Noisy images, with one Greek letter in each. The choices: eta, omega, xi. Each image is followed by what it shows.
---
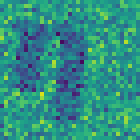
eta
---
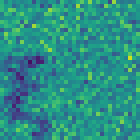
xi
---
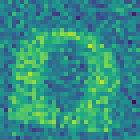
omega
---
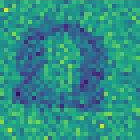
omega
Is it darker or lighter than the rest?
darker
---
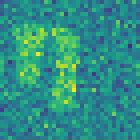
eta
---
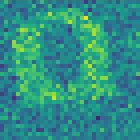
omega
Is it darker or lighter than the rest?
lighter
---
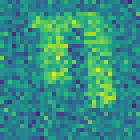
eta
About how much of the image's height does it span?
two thirds
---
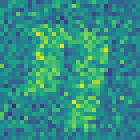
eta
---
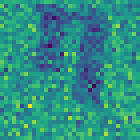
eta
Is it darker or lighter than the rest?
darker
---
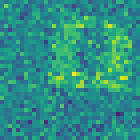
omega
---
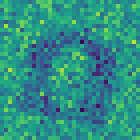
omega
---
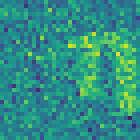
eta
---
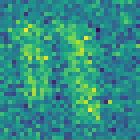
eta
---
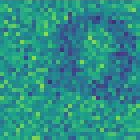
omega
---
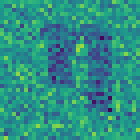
eta
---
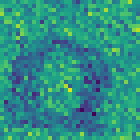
omega
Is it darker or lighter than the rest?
darker
